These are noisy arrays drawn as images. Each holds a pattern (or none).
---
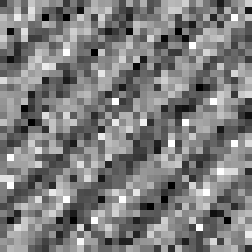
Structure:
diagonal stripes
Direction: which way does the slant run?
bottom left to top right
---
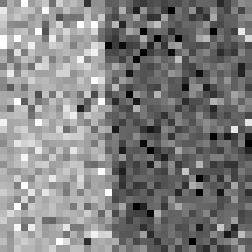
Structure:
a sharp edge
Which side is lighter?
left
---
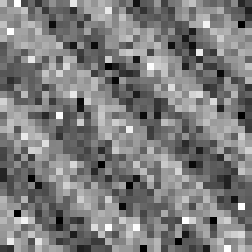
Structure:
diagonal stripes
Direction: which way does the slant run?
top left to bottom right
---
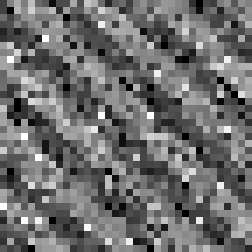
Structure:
diagonal stripes
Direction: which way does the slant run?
top left to bottom right
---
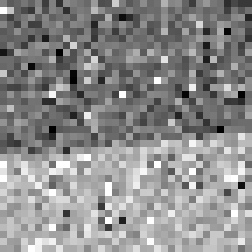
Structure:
a sharp edge
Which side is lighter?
bottom
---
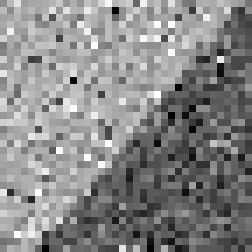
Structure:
a sharp edge
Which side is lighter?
top left
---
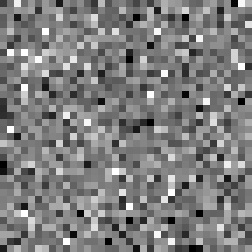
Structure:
only noise
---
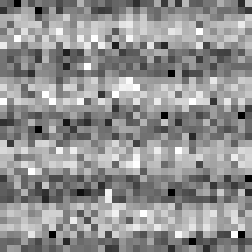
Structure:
horizontal stripes
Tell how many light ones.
4
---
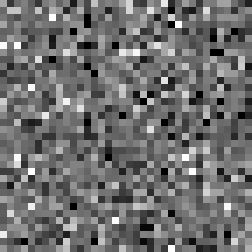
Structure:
only noise
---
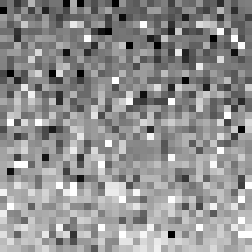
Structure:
a smooth slope
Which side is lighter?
bottom
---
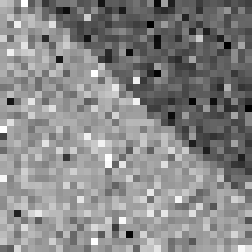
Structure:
a sharp edge
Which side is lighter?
bottom left
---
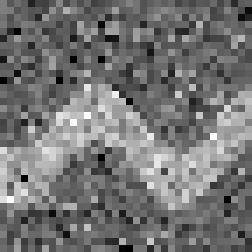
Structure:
a wavy band
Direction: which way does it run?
left to right
